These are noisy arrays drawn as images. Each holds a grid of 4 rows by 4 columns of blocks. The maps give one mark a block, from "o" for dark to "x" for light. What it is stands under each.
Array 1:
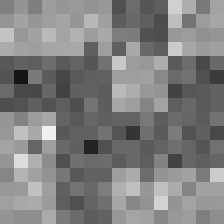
xxox
ooxo
xooo
xoxx
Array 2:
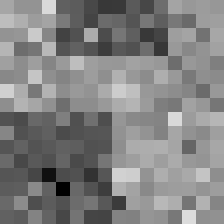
xoox
xxxx
ooxx
ooxx
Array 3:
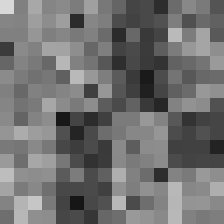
xxox
xxox
xoxo
xoxx
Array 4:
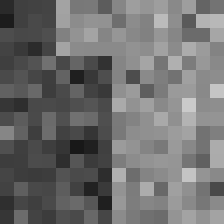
oxxx
ooxx
ooxx
ooxx
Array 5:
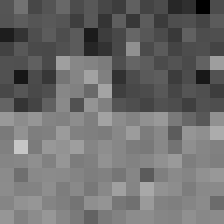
oooo
oxoo
xxxx
xxxx
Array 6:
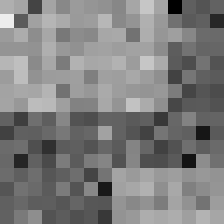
xxxo
xxxo
oooo
ooxx
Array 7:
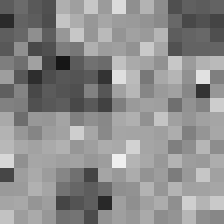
oxxo
ooxx
xxxx
xoxx
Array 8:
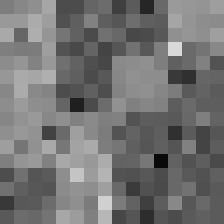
xoox
xoxo
xxoo
oxoo
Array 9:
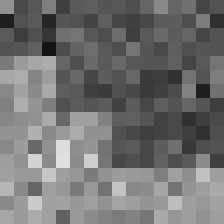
oooo
xooo
xxoo
xxxx
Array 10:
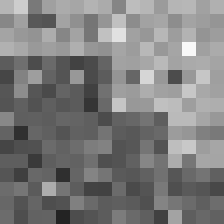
xxxx
ooxx
ooox
oooo
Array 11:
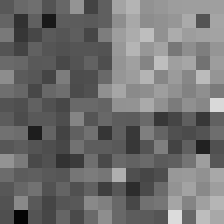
ooxx
ooxx
oooo
ooox
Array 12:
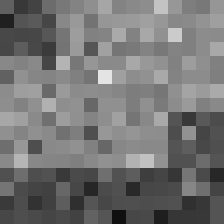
oxxx
xxxx
xxxo
oooo
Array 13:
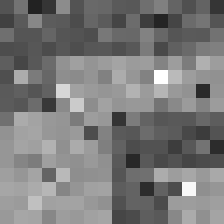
oooo
oxxx
xxoo
xxox
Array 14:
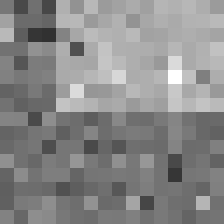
oxxx
oxxx
oooo
oooo
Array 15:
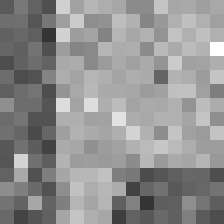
oxxx
oxxx
oxxx
oxoo
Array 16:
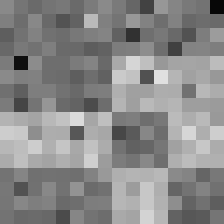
oooo
ooxx
xxox
ooxo
